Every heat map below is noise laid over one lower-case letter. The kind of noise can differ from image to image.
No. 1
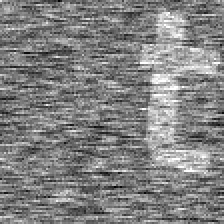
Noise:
streaked along the rows
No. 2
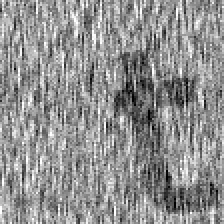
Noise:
streaked along the columns
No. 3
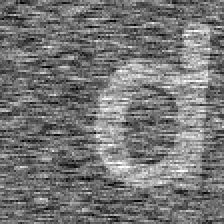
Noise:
streaked along the rows
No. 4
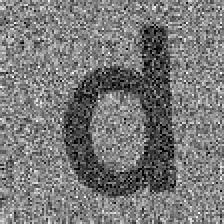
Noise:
low rank plus noise
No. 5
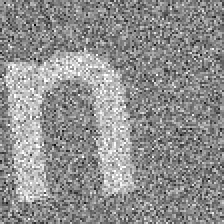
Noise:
independent entries
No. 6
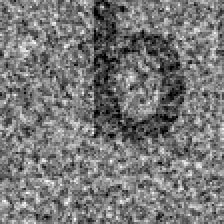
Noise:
blotchy
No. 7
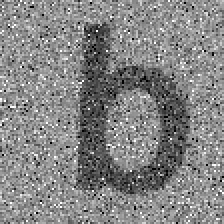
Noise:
heavy tails
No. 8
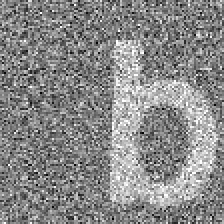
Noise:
low rank plus noise
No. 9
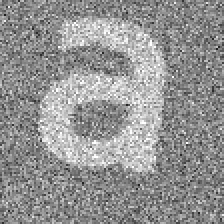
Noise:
independent entries
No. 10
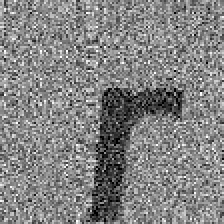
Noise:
low rank plus noise
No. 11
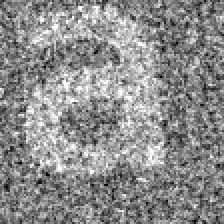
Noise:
blotchy
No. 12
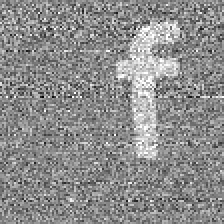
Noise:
rows of uneven size
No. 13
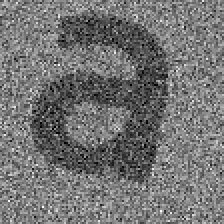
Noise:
independent entries
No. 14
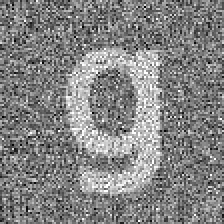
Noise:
low rank plus noise
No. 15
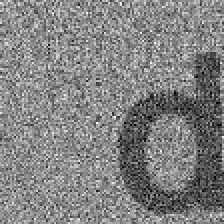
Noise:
low rank plus noise
